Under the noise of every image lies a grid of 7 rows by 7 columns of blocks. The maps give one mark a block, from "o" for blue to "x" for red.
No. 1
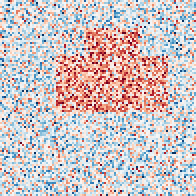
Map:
o o o o o o o
o o o x x o o
o o x x x x o
o o x x x x o
o o o o o o o
o o o o o o o
o o o o o o o
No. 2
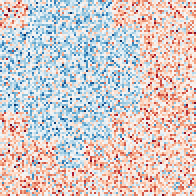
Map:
x o o o x x x
o o o o o x x
o o o o o x x
o o o o o x x
x o o o x x x
x x o x x x x
x x x x x x x
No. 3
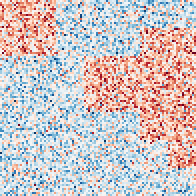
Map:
x x o o o o o
x x o o o x x
o o o x x x x
o o o x x x x
o o o o o x x
o o o o o o x
o o o o o o o
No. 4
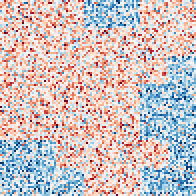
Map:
x x x o o x x
x x x x x x x
x x x x x x o
x x x x x o o
x x x x x o o
o o x x x x o
o o o x x o o
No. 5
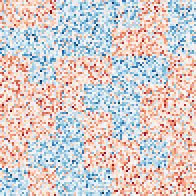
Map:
x x o o o x o
o o o o x x o
x o x x o o x
x x x o o x x
x x o x o x x
x o o x x o x
o x o o x x x
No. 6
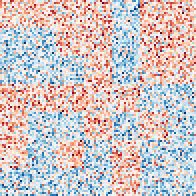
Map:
x x x x o x x
o o x x o x x
o o o x o x x
x x x x x o o
x o o x o x o
x o x o x o o
o o o o x o o
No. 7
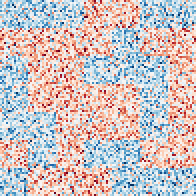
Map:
o o o x x o o
x x x x o x x
o x x o o o x
o x x x x o x
o o x x x o x
x o x o o x x
o x x x o o o
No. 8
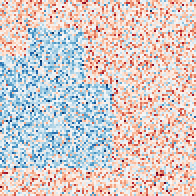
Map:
x x x x x x x
x o o x x x x
o o o x x x x
o o o o x x x
o o o o x x x
o o o o x x x
x x x x x x x
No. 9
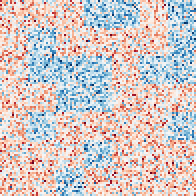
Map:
x x x o o x o
x o x x x x o
x o o o x o o
x x o o x x x
x o x x x x o
x x x o x x x
x x o x x x x
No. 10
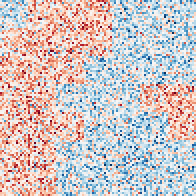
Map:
o x x x o o o
x x x x o o o
x x x o o o o
x x o o o x x
x x x o o o x
x x o o o o o
x x o o o o o
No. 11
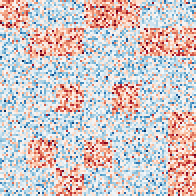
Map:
x o o x x o o
o x x o o x x
o o o o o o o
o o x o x o o
o o o o o o x
o x o x o o x
o o x o o o x
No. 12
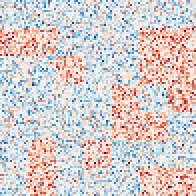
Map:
o o o o o o o
x x o o o x x
o o x o o x x
o o o o x o x
o o o o x x o
o x o x o o o
o x o o o x x
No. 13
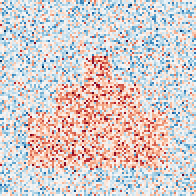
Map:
o o o o o o o
o o o o o o o
o o o x o o o
o o x x x o o
o x x x x x o
o x x x x x o
o o o o o o o
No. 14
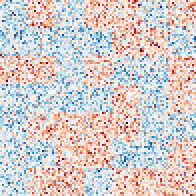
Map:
o x o x x o x
o o o o x x o
x x o x o o x
o o o o x o x
o x x x x o o
o o x x o o x
o x x o x x x
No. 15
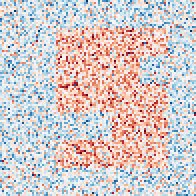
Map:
o o o o o o o
o o x x x x o
o o x x x o o
o o x x x x o
o o o o x x o
o o x x x x o
o o o o o o o
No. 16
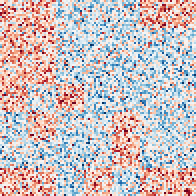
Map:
x x o o o x x
x x o o o o o
x x o o o o o
x o x o o o o
o x o o x o o
o o o o x o o
x x o x o x x
